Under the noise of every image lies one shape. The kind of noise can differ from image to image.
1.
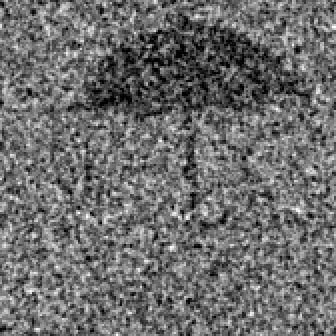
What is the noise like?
blotchy
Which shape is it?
umbrella
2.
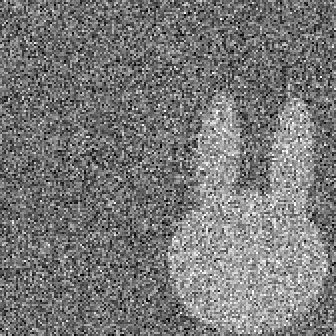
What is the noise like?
independent entries
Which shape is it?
rabbit's head
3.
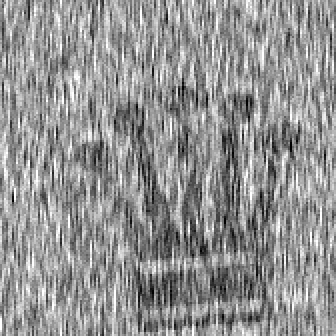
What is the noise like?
streaked along the columns
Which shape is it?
chess queen
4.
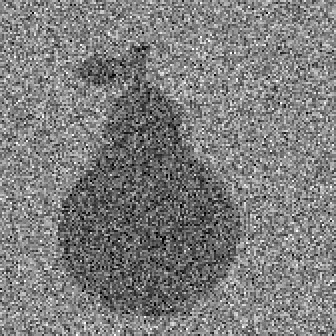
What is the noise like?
independent entries
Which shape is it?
pear
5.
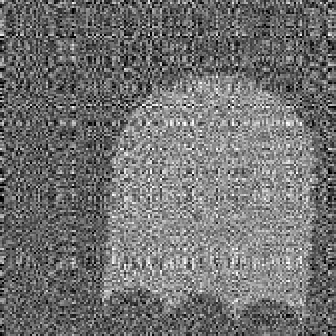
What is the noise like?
low rank plus noise
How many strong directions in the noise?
two
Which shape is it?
ghost
